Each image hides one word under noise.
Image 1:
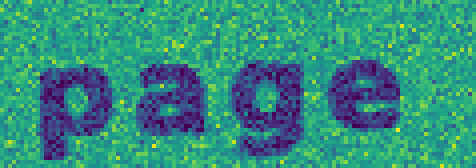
page
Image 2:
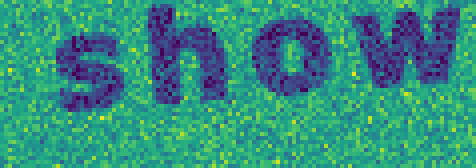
show
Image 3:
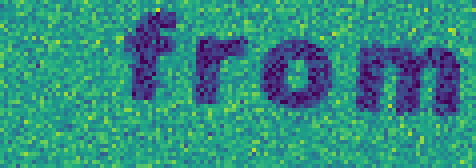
from
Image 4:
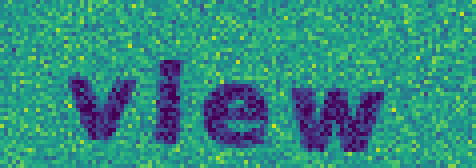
view
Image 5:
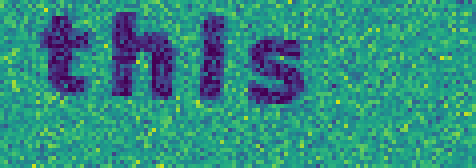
this
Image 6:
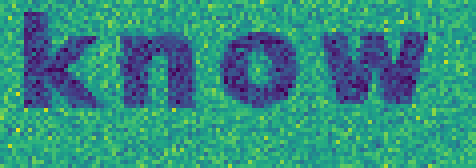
know
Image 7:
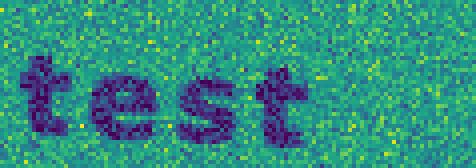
test
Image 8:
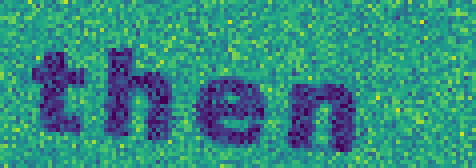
then
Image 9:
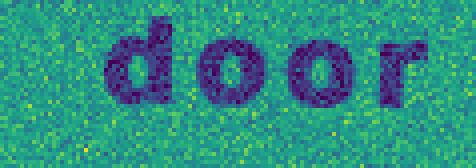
door
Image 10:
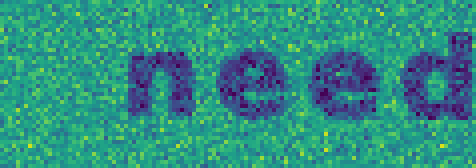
need
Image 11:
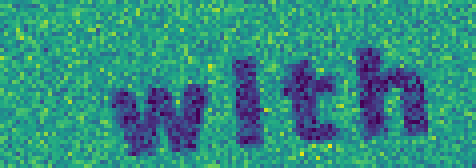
with
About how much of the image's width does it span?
two thirds
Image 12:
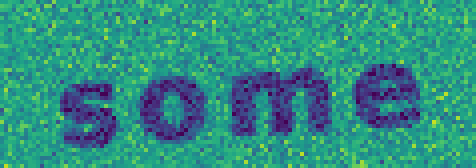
some
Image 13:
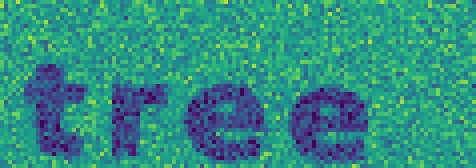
tree
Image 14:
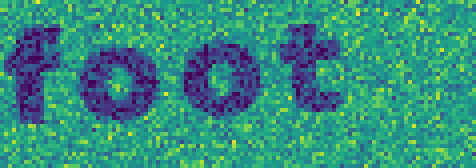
foot
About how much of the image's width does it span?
two thirds
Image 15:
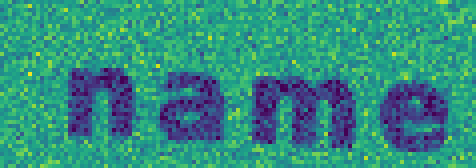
name
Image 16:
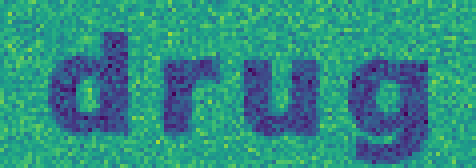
drug
